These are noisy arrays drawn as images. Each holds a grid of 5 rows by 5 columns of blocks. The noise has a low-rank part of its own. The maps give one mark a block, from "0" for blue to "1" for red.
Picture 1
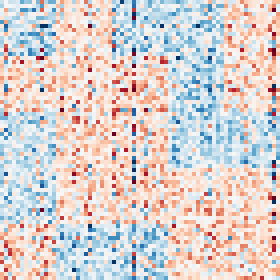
0 1 0 0 1
1 1 1 0 1
0 1 1 0 0
0 1 1 1 1
1 0 0 1 1
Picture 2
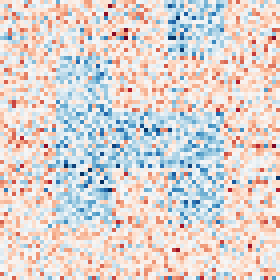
1 1 1 0 1
1 0 1 1 1
1 0 0 0 1
1 0 1 0 1
1 1 1 1 1
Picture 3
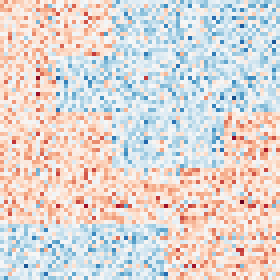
1 1 0 0 0
1 0 0 0 0
1 1 0 0 1
1 1 1 1 1
0 0 0 1 1
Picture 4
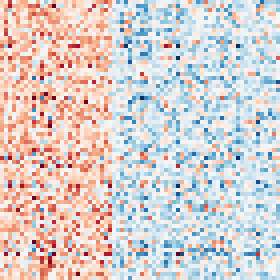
1 1 0 0 0
1 1 0 0 0
1 1 0 0 0
1 1 0 0 0
1 1 0 0 0
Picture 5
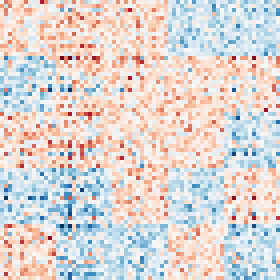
1 1 1 0 0
0 1 1 1 1
1 1 1 1 0
0 0 1 0 1
1 0 0 1 0
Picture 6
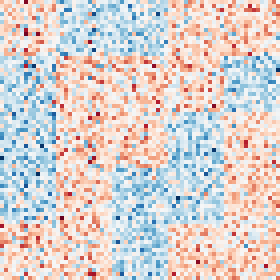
1 0 0 1 1
0 1 1 1 0
0 1 1 0 1
0 1 0 0 1
1 1 0 1 1
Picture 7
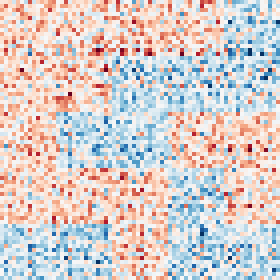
1 1 1 1 0
1 1 0 0 0
1 0 0 1 1
1 1 1 0 1
0 0 1 0 0
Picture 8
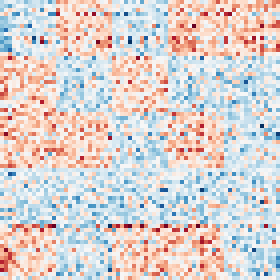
0 1 0 1 1
1 0 1 0 0
1 1 0 1 0
0 0 0 0 0
1 0 1 1 0
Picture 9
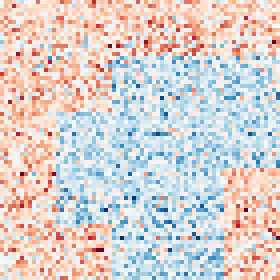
1 1 1 1 1
1 1 0 0 0
1 0 0 0 0
1 0 0 0 1
1 1 0 0 1
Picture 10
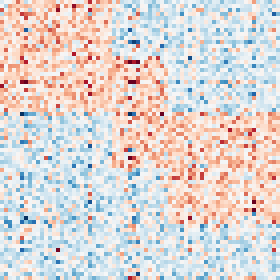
1 1 0 0 0
1 1 1 0 0
0 0 1 1 1
0 0 0 1 1
0 0 0 0 0
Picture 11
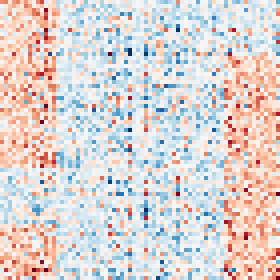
1 0 0 0 0
1 0 0 0 1
1 0 0 0 1
0 0 0 0 1
1 0 0 0 1
